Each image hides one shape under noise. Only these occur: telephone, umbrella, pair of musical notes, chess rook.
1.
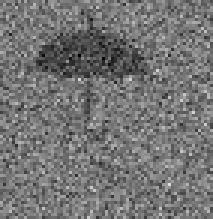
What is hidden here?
dark umbrella
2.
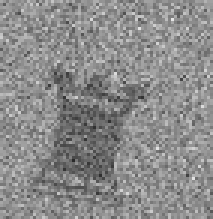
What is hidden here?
dark chess rook
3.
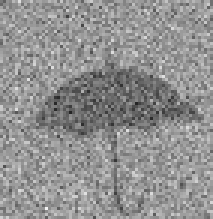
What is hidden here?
dark umbrella
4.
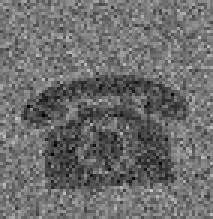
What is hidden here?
dark telephone
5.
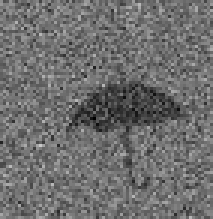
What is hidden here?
dark umbrella
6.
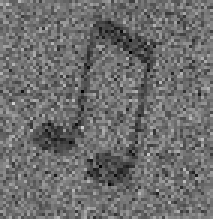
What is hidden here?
dark pair of musical notes
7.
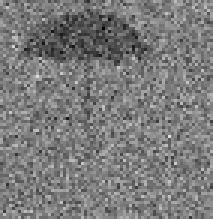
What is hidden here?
dark umbrella
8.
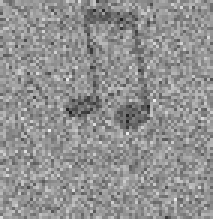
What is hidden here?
dark pair of musical notes
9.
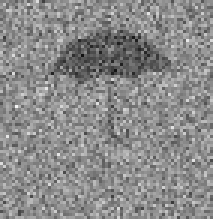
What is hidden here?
dark umbrella
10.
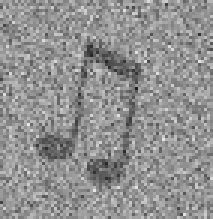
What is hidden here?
dark pair of musical notes
